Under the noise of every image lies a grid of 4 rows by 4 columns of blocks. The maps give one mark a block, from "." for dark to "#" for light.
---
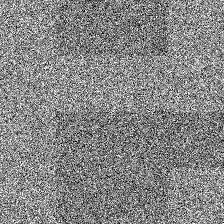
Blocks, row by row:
# . . #
# # # #
# . . .
# . . #
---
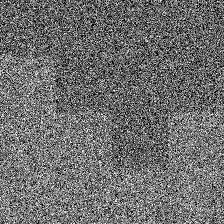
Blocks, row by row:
. . . .
# . . .
# # . #
# # # #
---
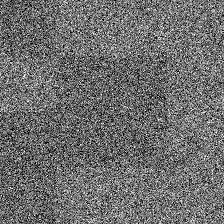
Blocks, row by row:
. # # #
# . . #
. . . #
. # # #
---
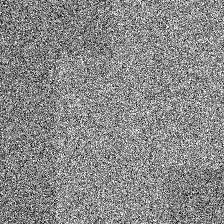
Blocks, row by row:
. . # #
. # # #
. # # #
. # # .
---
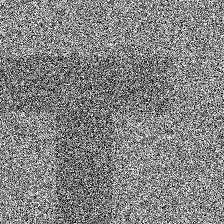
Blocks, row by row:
# # # #
. . . #
# . # #
# . # #
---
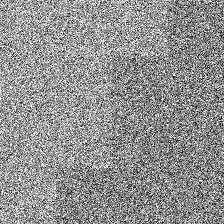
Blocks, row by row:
# # # .
# # . .
# # . .
# . . .
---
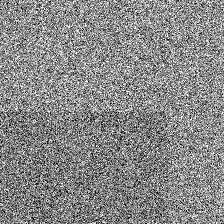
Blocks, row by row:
# # # #
# # # #
. . . #
. . . #
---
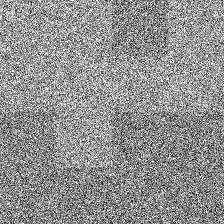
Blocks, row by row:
# # . #
# # # #
. # . .
. . . .
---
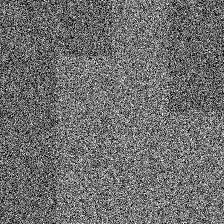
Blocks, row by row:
. . # .
. # # .
. # # #
. # # #
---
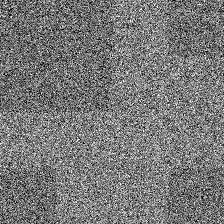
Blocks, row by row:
. . # .
. . # #
# # # #
. # # .
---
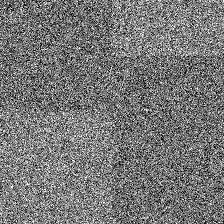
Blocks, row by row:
. . # #
. . . .
# # . .
# # . .
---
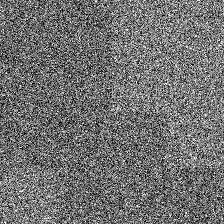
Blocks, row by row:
. . # #
. . # #
. . . #
# . . .
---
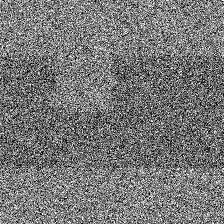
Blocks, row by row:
# # # #
. # . .
. . . .
# # # #
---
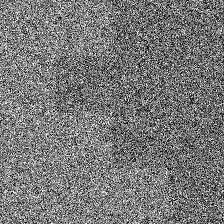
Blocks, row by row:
# # . .
# . . .
# # . .
# # # .
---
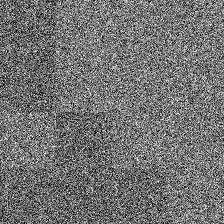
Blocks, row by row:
. # # #
. # # #
# . # #
. . . #
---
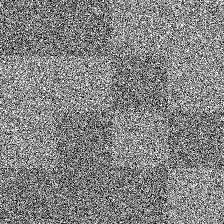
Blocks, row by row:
. . # #
# # . #
# . # .
. . . #
